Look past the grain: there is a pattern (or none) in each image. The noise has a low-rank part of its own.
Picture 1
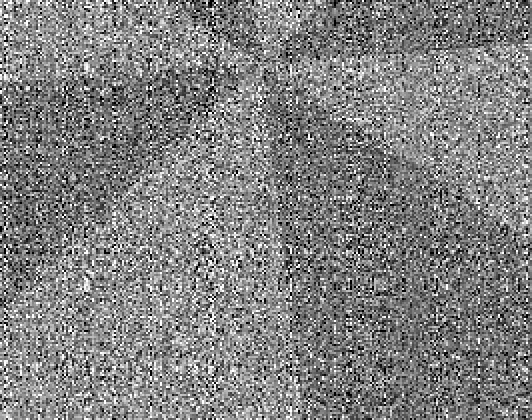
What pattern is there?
spokes from one point
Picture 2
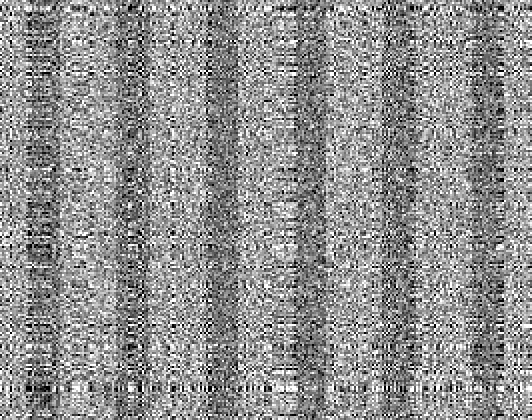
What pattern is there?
vertical stripes
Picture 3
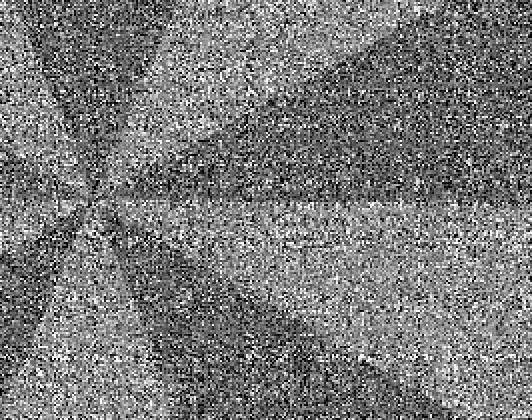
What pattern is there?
spokes from one point
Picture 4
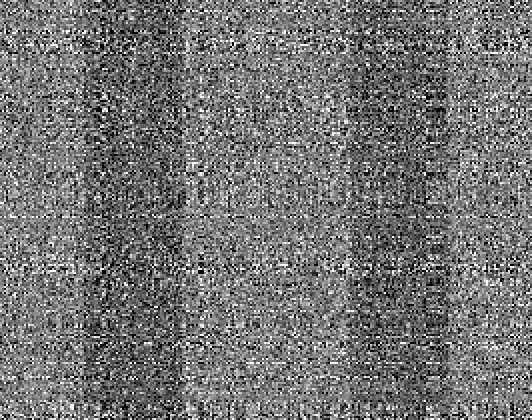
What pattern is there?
vertical stripes
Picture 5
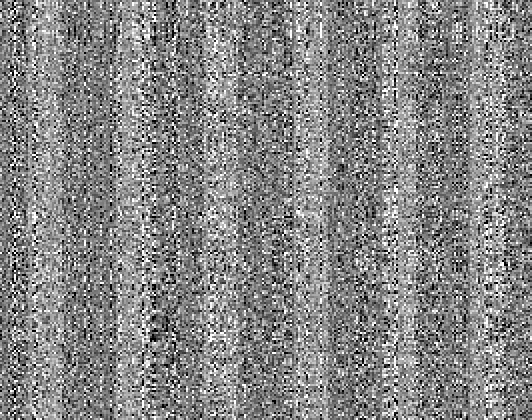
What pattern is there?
vertical stripes
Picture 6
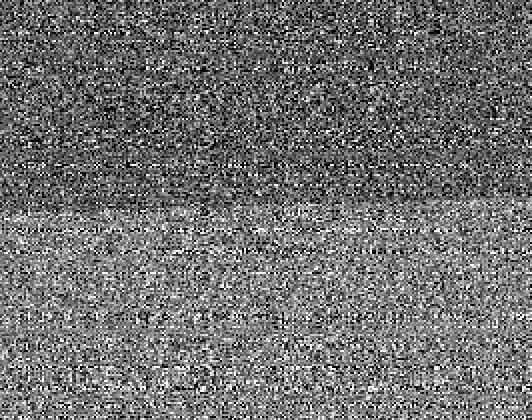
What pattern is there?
a sharp edge
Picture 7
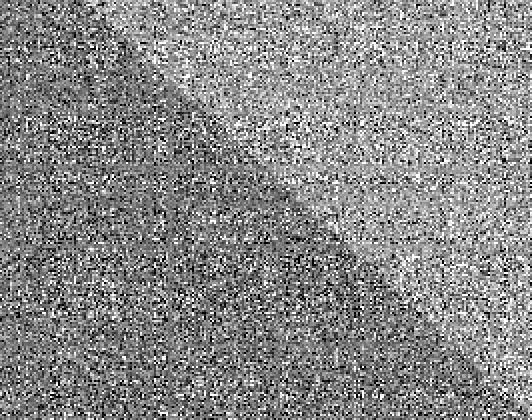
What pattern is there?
a sharp edge
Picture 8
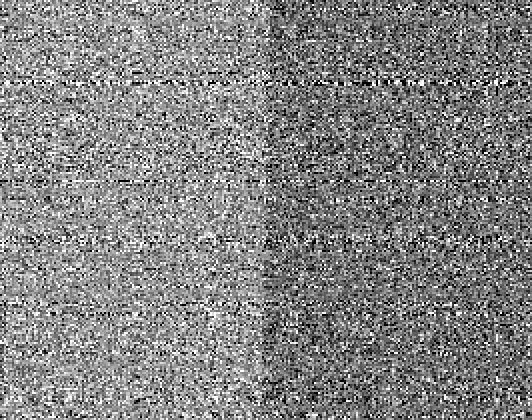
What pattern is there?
a sharp edge
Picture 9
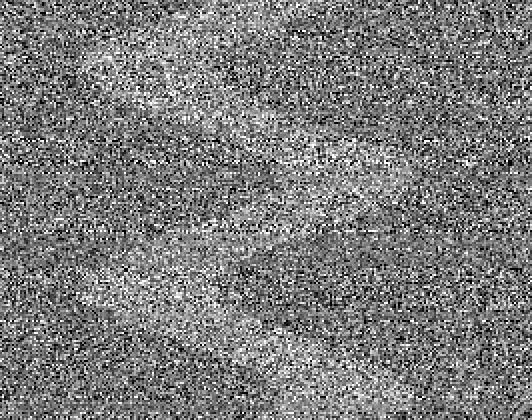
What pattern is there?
a wavy band
